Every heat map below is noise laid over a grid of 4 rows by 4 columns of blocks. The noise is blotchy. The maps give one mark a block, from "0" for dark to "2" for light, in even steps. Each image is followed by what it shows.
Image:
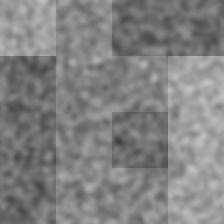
2 1 0 0
0 1 1 2
0 1 0 2
0 1 1 2
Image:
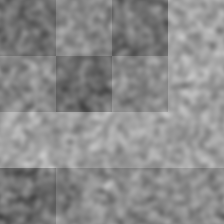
0 1 0 2
1 0 1 2
2 2 2 2
0 1 1 1
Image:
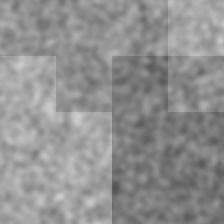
1 1 1 2
2 1 0 1
2 2 0 0
2 2 0 0
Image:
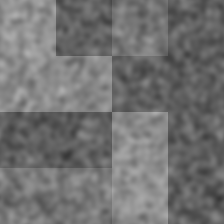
2 0 1 0
2 2 0 0
0 0 2 0
1 1 2 0
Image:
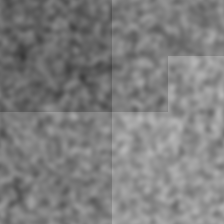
0 0 1 1
0 0 1 2
1 1 2 2
1 1 2 2
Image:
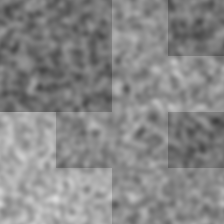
0 0 1 0
0 0 1 1
2 1 1 0
2 2 1 1
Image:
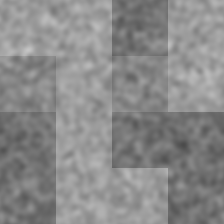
2 2 0 2
1 2 1 2
0 2 0 0
0 2 2 0
